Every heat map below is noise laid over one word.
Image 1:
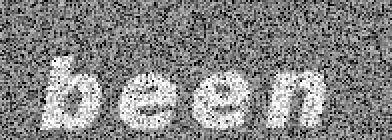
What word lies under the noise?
been
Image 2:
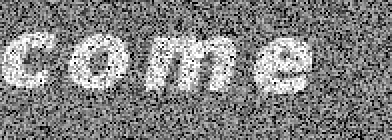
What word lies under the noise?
come
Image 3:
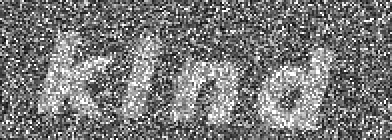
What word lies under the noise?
kind
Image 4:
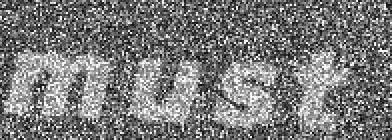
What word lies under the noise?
must
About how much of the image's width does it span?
nearly all
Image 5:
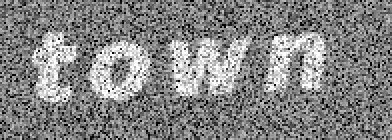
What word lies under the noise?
town
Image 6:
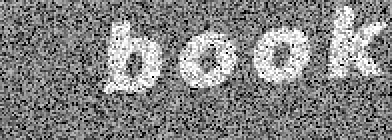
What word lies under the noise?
book
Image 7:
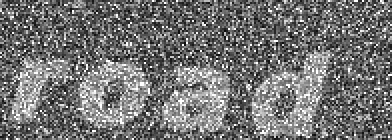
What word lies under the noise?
road
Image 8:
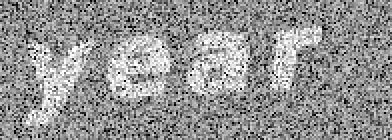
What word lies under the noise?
year
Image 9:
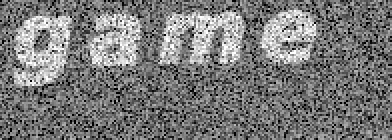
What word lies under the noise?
game
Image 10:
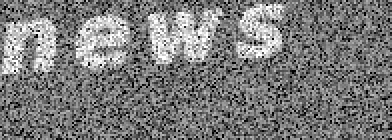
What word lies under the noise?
news
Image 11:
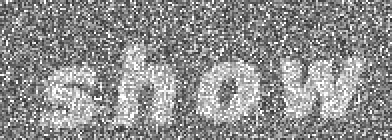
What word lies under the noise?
show
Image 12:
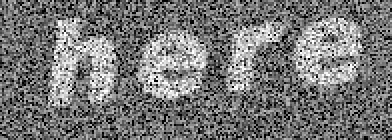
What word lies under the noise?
here
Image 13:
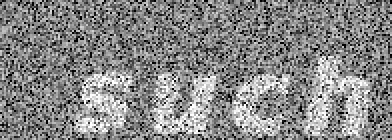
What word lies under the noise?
such
